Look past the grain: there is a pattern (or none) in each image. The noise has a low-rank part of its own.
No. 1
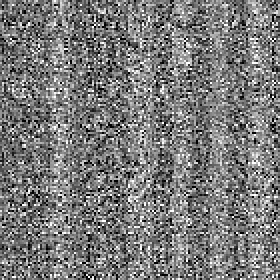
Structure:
bands of columns
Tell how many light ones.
5
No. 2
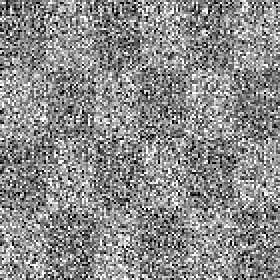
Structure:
a checkerboard
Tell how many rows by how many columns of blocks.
4 by 6
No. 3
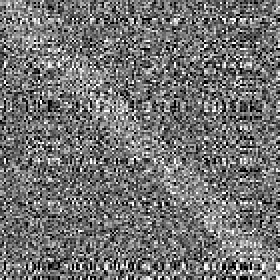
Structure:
a diagonal band
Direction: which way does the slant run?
top left to bottom right
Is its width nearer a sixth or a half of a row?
a sixth
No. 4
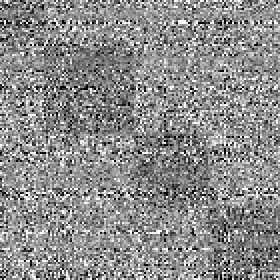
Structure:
blocks along the diagonal
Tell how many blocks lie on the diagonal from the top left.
4
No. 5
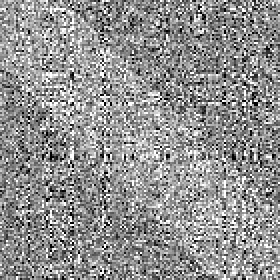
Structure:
a diagonal band
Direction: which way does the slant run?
top left to bottom right
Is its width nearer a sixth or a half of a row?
a half
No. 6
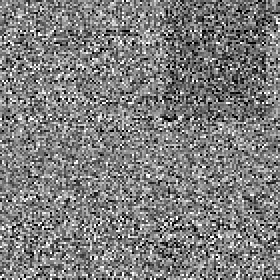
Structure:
one block
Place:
top right
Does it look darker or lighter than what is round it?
darker
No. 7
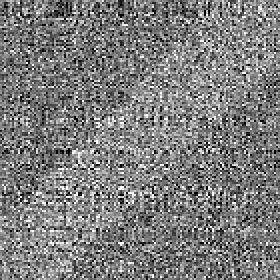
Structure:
a diagonal band
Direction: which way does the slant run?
bottom left to top right
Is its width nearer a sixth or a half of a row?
a half
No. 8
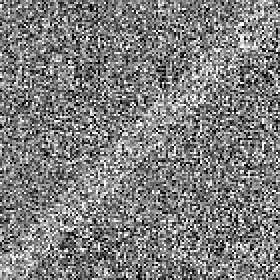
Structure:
a diagonal band
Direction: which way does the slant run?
bottom left to top right
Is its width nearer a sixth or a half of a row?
a sixth
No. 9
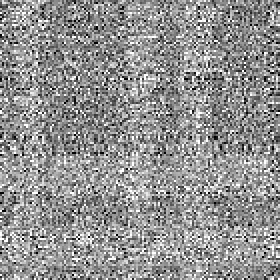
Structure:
bands of rows crossing bands of columns
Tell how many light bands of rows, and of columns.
2 and 3
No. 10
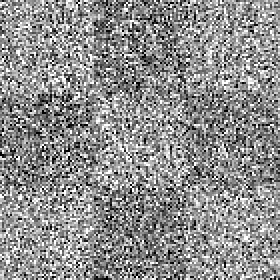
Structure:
a checkerboard
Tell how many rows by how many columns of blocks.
3 by 3
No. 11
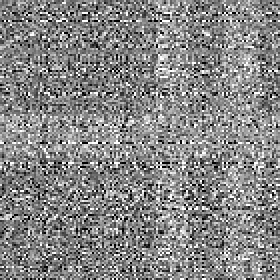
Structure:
bands of rows crossing bands of columns
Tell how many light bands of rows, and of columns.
1 and 2
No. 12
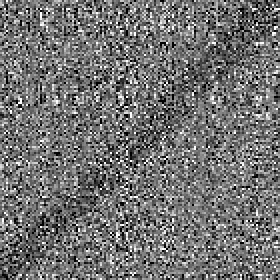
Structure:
a diagonal band
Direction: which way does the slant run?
bottom left to top right
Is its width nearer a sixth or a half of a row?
a sixth
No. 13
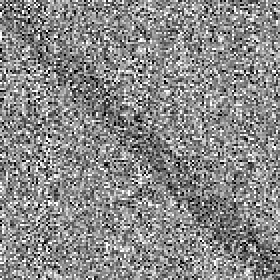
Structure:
a diagonal band
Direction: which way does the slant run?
top left to bottom right
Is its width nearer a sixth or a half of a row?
a sixth
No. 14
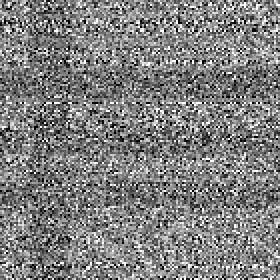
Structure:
bands of rows crossing bands of columns
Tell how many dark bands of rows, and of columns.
3 and 1
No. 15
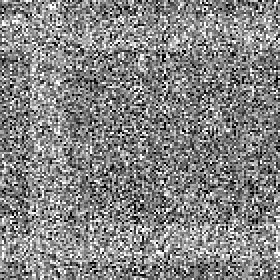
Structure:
bands of rows crossing bands of columns
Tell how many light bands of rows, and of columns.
2 and 1
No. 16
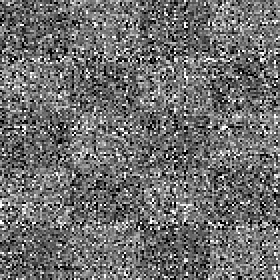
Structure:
a checkerboard
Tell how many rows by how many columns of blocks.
5 by 4
